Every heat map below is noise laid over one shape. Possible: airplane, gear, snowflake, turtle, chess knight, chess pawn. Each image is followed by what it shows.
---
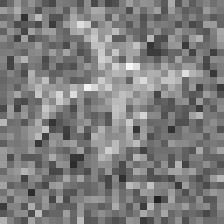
airplane
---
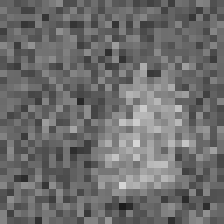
chess knight
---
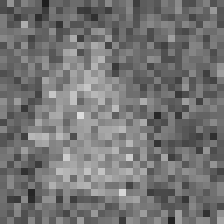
chess knight
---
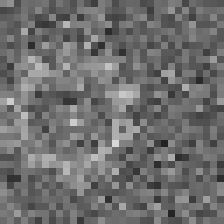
gear
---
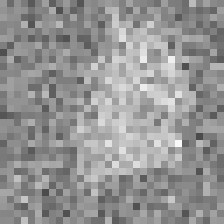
chess knight
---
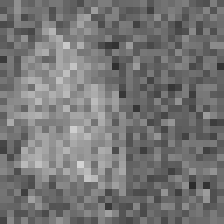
chess knight
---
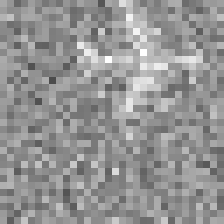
airplane
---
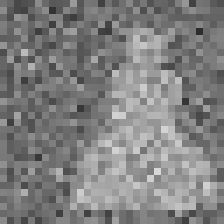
chess pawn
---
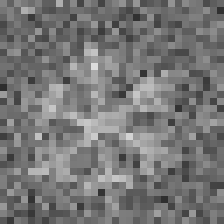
snowflake
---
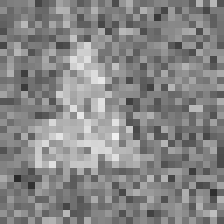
chess pawn
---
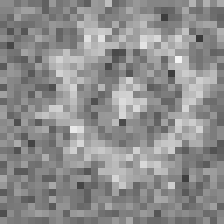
gear
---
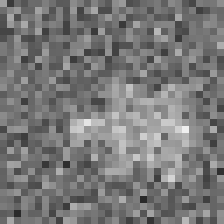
turtle
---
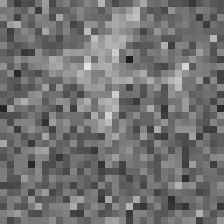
airplane
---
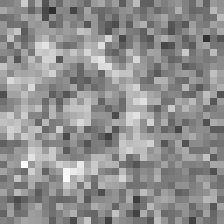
gear
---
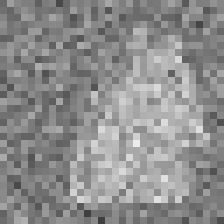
chess knight
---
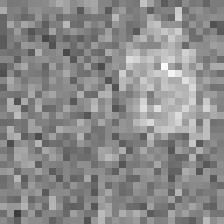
chess knight
